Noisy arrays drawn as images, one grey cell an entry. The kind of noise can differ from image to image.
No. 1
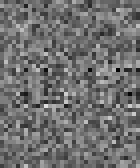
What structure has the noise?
low rank plus noise
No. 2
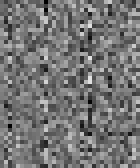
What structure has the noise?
columns of uneven size
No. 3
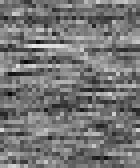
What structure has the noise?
streaked along the rows
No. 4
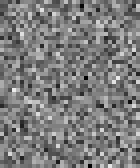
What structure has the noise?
independent entries
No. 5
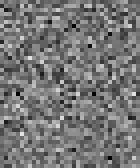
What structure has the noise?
low rank plus noise
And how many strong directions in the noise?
two
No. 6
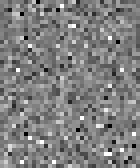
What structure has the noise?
heavy tails
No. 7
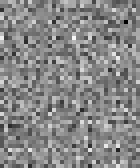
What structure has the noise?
low rank plus noise
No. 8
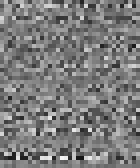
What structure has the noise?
rows of uneven size
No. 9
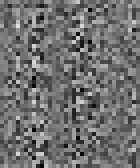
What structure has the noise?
columns of uneven size
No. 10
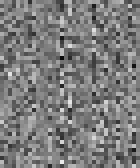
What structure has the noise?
columns of uneven size
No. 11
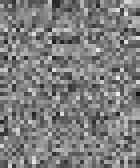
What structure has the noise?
low rank plus noise
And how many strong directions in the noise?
two
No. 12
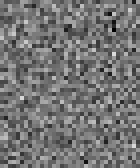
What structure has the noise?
low rank plus noise
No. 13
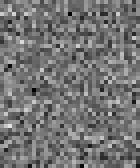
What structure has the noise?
low rank plus noise
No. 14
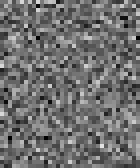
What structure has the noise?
low rank plus noise
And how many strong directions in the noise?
five to eight
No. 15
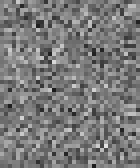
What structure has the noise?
low rank plus noise
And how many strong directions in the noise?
five to eight
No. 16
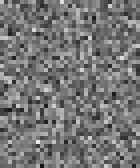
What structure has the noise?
independent entries
